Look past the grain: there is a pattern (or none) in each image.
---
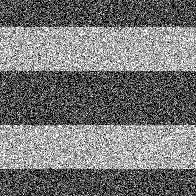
horizontal stripes
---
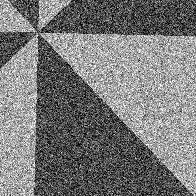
spokes from one point
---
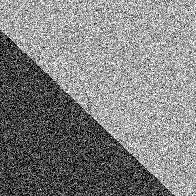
a sharp edge
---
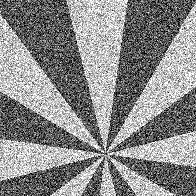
spokes from one point
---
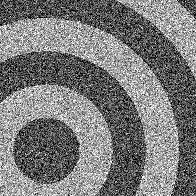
rings round one point
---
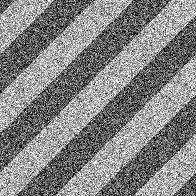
diagonal stripes
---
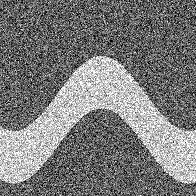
a wavy band
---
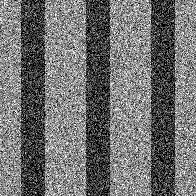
vertical stripes
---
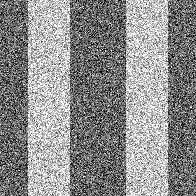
vertical stripes
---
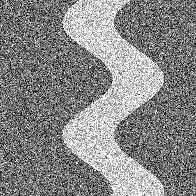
a wavy band
